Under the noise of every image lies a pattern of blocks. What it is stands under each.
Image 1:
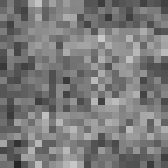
top and bottom mirror each other
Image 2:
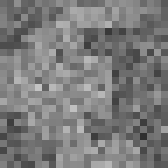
top and bottom mirror each other
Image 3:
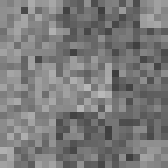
top and bottom mirror each other
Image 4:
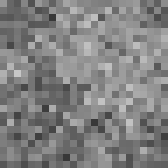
mirrored about the diagonal from the bottom left
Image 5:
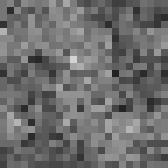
the same after a half turn
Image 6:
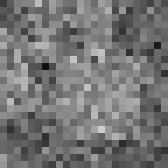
mirrored about the diagonal from the top left
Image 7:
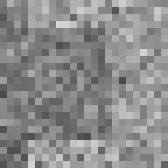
top and bottom mirror each other
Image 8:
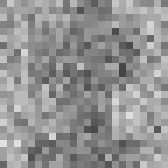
left and right mirror each other
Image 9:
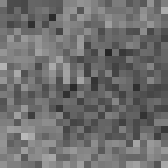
no symmetry
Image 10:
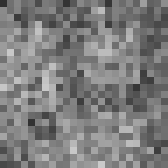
mirrored about the diagonal from the bottom left
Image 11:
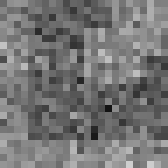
mirrored about the diagonal from the bottom left
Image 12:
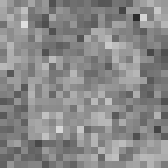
mirrored about the diagonal from the bottom left
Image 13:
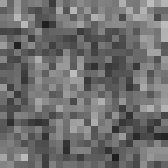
mirrored about the diagonal from the bottom left
